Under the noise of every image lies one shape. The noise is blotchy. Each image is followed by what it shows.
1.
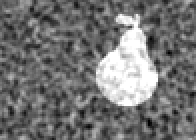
pear
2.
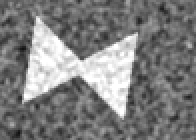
bow tie
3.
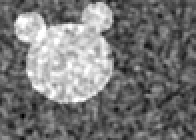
bear's head
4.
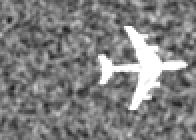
airplane
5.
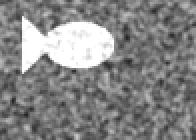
fish
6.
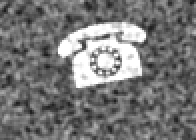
telephone
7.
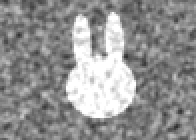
rabbit's head
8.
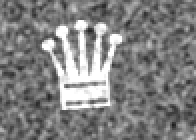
chess queen
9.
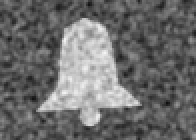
bell
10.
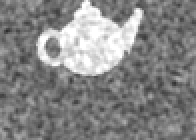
teapot
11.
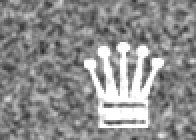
chess queen
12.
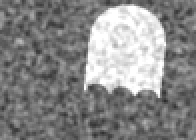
ghost
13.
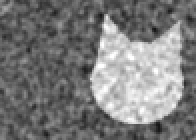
cat's head
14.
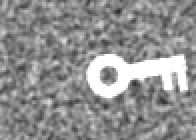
key
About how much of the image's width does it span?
half
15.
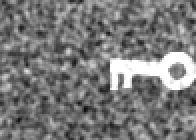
key
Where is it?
middle right
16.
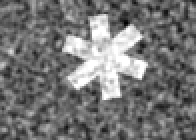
asterisk
